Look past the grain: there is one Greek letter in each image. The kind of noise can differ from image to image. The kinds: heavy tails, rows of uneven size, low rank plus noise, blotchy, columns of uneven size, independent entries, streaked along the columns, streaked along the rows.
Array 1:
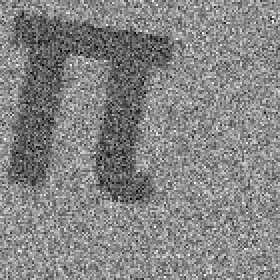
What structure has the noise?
independent entries
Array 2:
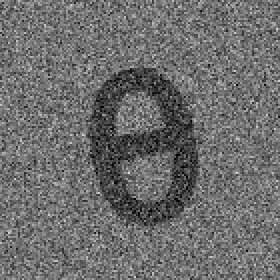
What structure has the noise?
independent entries
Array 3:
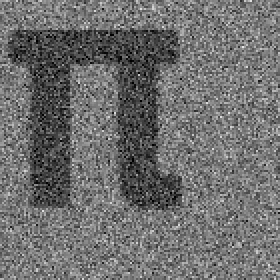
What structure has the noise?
independent entries
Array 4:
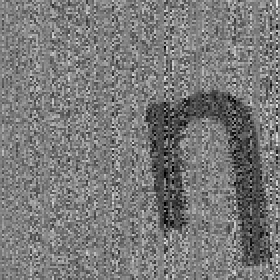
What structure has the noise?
columns of uneven size
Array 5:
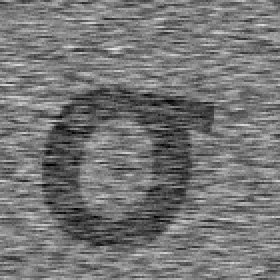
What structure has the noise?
streaked along the rows
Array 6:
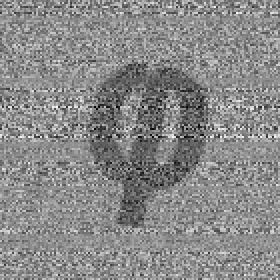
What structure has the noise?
rows of uneven size
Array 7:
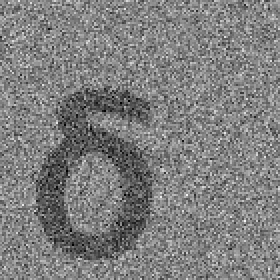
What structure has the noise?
independent entries
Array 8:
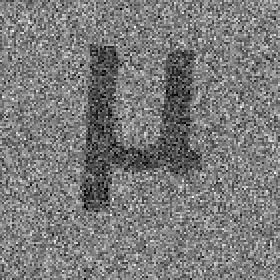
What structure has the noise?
independent entries
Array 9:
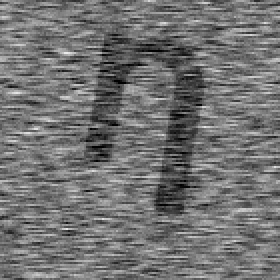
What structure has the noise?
streaked along the rows
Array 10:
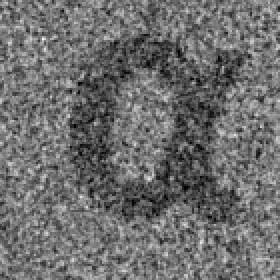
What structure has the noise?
blotchy
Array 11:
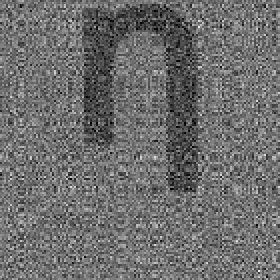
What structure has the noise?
low rank plus noise
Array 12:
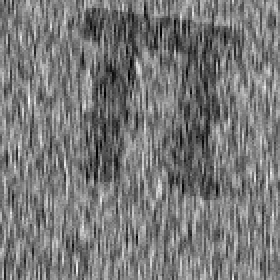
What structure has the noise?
streaked along the columns
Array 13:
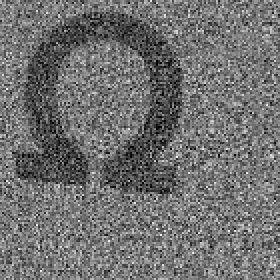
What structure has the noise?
low rank plus noise
